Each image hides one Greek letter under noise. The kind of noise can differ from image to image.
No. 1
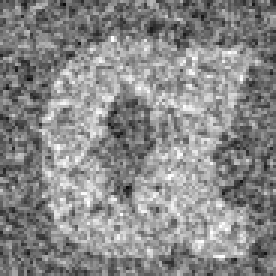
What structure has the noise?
blotchy
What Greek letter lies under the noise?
alpha
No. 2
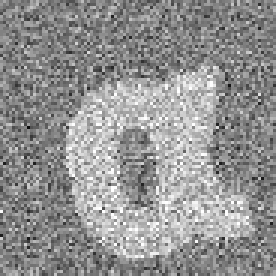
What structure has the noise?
low rank plus noise
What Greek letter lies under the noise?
alpha
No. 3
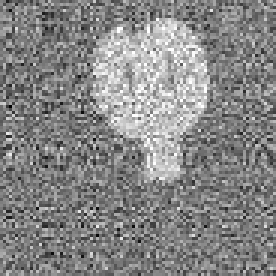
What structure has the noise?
low rank plus noise
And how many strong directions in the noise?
two
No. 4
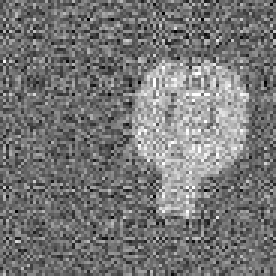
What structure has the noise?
low rank plus noise
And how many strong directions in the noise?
one
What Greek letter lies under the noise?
phi
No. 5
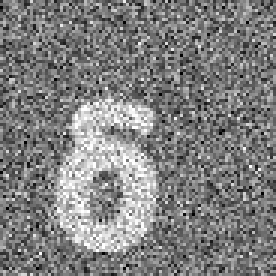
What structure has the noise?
independent entries
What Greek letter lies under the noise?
delta
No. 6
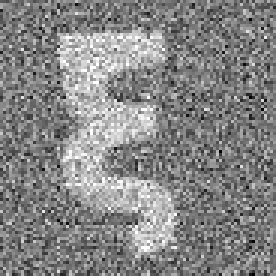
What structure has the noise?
low rank plus noise
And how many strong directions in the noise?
five to eight
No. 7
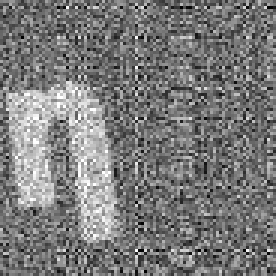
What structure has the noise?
low rank plus noise
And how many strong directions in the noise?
one
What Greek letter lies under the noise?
eta
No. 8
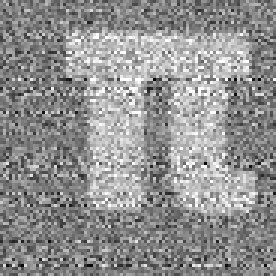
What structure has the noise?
rows of uneven size
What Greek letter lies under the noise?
pi
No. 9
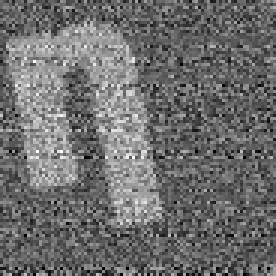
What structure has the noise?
rows of uneven size
